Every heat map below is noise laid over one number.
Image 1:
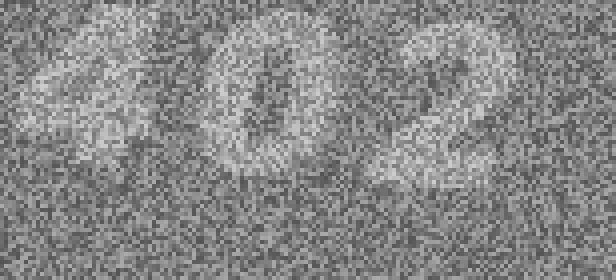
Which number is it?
402
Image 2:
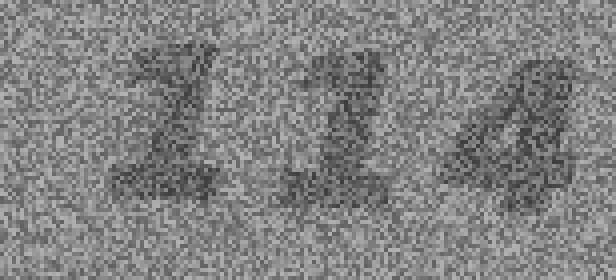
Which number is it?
114
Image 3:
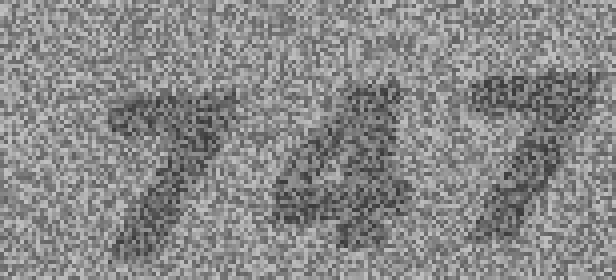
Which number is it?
747
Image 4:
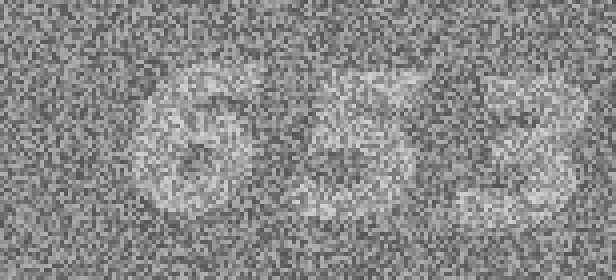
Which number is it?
653
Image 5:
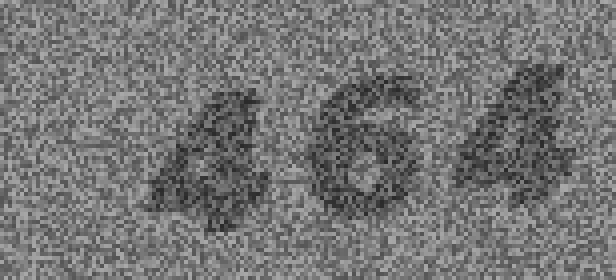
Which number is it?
464
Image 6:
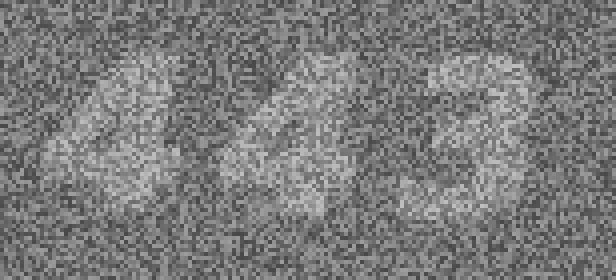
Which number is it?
443
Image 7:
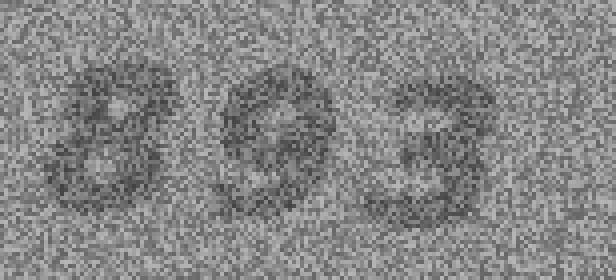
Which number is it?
893
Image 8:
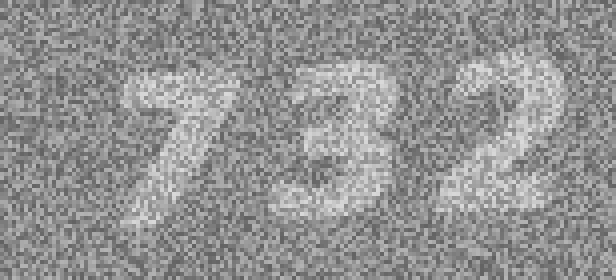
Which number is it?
732
